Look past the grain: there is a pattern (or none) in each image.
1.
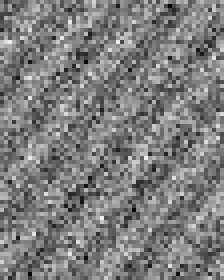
diagonal stripes
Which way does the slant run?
bottom left to top right
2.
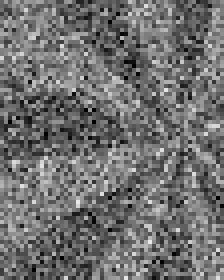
spokes from one point
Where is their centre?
middle right
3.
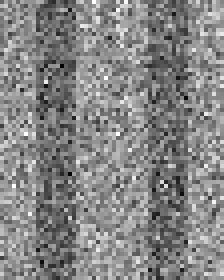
vertical stripes
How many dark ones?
2
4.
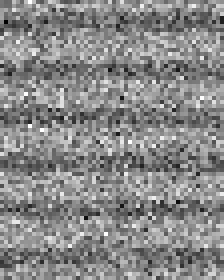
horizontal stripes
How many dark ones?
6
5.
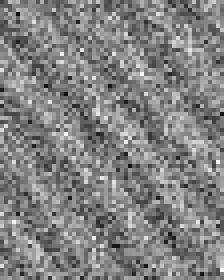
diagonal stripes
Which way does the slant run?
top left to bottom right
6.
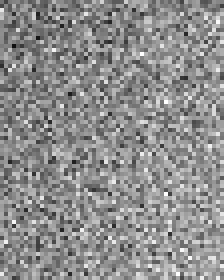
a smooth slope
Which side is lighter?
bottom right
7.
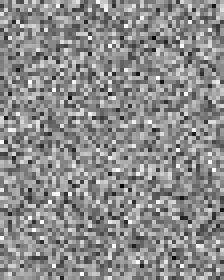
only noise
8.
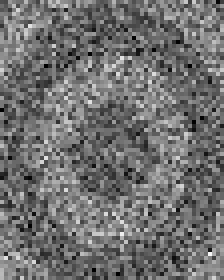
rings round one point
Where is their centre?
centre
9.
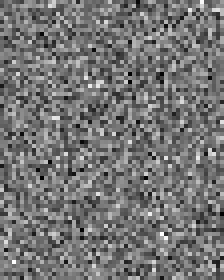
only noise
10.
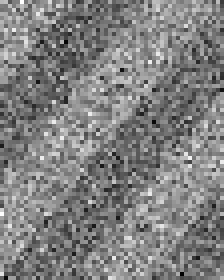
diagonal stripes
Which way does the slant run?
bottom left to top right
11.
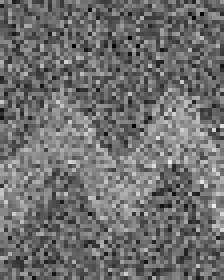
a wavy band
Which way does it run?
left to right
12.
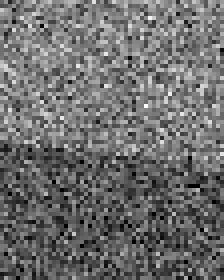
a sharp edge
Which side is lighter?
top
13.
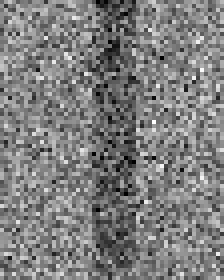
one vertical stripe
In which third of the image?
middle
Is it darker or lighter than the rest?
darker
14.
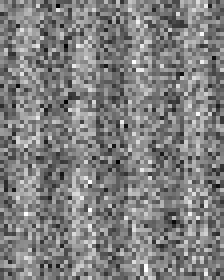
vertical stripes
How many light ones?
4
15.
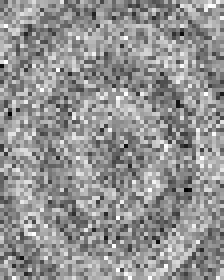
rings round one point
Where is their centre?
centre
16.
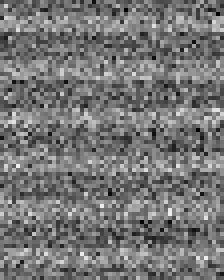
horizontal stripes
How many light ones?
6
